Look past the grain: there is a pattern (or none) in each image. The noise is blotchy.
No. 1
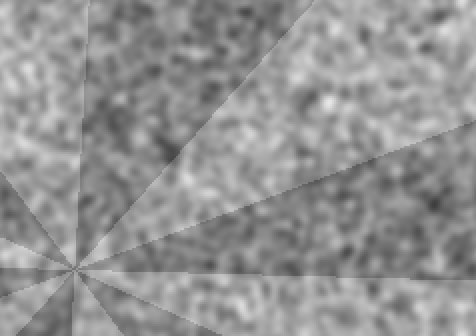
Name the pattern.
spokes from one point
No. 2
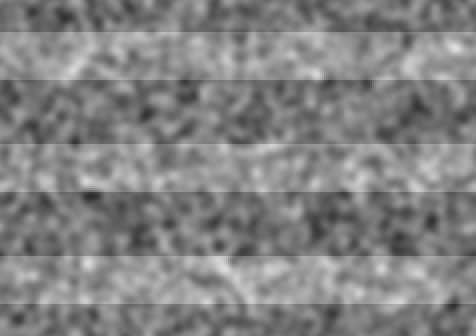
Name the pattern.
horizontal stripes
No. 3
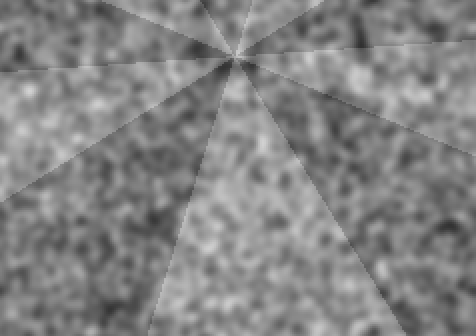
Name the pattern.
spokes from one point
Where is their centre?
top middle
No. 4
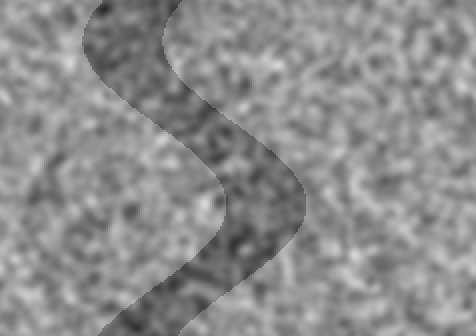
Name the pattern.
a wavy band
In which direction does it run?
top to bottom
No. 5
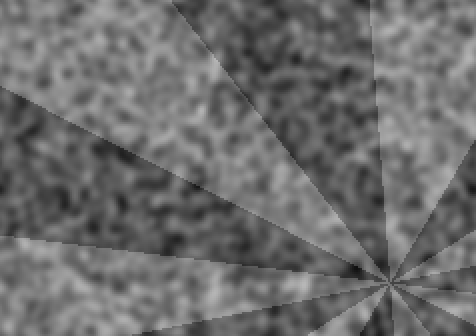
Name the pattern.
spokes from one point
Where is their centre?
bottom right
